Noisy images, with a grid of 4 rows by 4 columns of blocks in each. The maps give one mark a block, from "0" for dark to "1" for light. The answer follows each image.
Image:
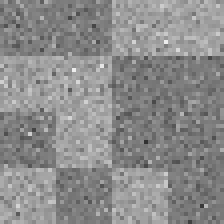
0011
1100
0100
1010
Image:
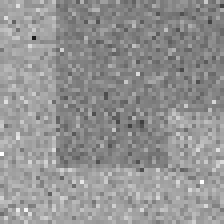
1000
1000
1001
1111
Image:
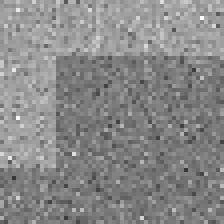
1111
1000
1000
0000
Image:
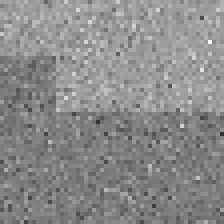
1111
0111
0000
0000
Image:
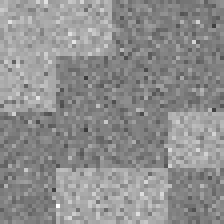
1100
1000
0001
0110
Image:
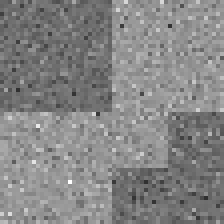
0011
0011
1110
1100
